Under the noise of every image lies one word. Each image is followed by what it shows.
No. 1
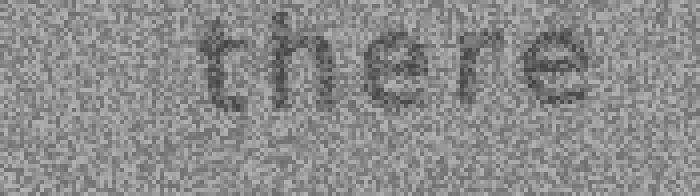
there
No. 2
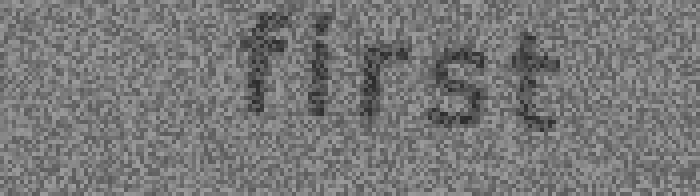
first
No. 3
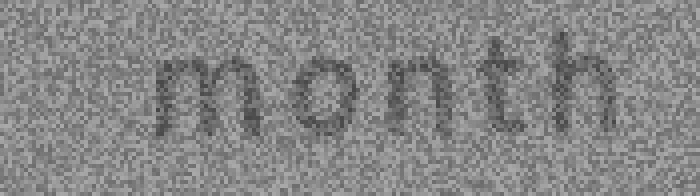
month
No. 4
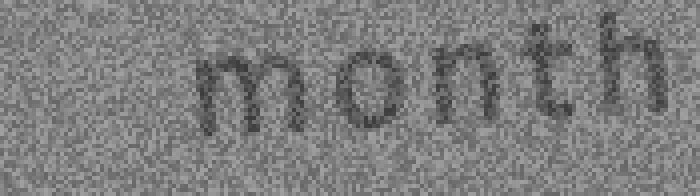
month
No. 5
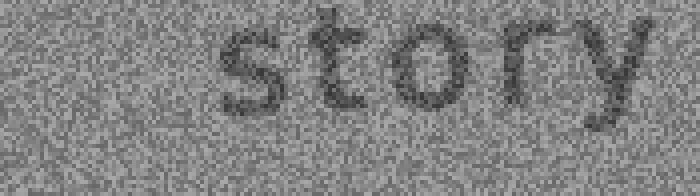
story
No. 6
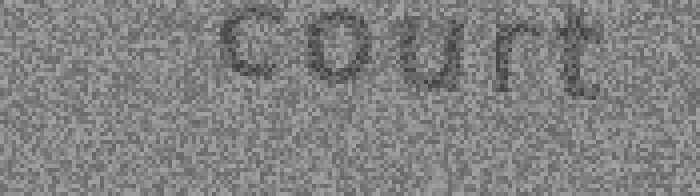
court
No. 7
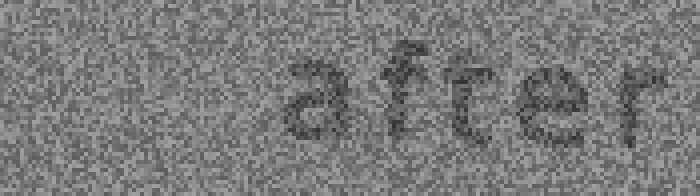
after
